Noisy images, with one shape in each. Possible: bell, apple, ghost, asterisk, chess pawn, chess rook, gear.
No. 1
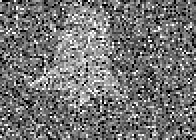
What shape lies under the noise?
bell
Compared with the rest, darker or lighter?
lighter
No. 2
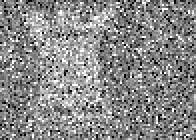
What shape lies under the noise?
chess rook
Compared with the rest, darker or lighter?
lighter
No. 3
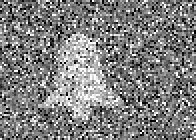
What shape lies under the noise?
bell
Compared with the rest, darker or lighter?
lighter
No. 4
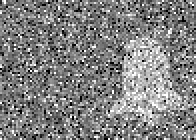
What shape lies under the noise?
bell
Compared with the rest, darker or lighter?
lighter
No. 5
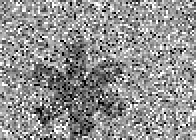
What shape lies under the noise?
asterisk
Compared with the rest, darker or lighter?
darker
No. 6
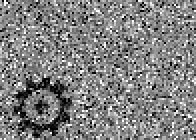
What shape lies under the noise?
gear
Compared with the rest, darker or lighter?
darker
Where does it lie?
bottom left
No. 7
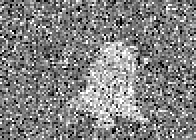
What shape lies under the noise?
bell
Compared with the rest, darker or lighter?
lighter
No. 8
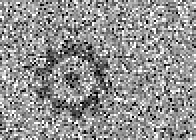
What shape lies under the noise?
gear
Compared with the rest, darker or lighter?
darker
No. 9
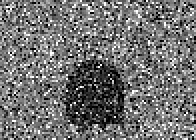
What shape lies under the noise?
ghost
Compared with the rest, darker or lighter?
darker
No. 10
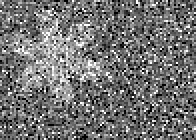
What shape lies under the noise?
asterisk
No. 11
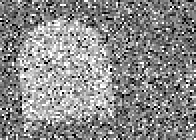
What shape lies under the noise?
ghost
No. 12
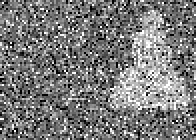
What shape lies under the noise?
chess pawn
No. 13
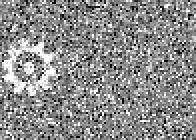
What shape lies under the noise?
gear
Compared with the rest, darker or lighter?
lighter
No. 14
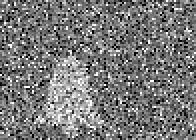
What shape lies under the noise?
bell
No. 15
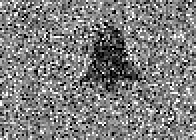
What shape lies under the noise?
bell
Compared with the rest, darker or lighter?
darker
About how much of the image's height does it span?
half
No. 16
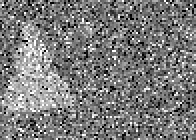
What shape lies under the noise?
chess pawn
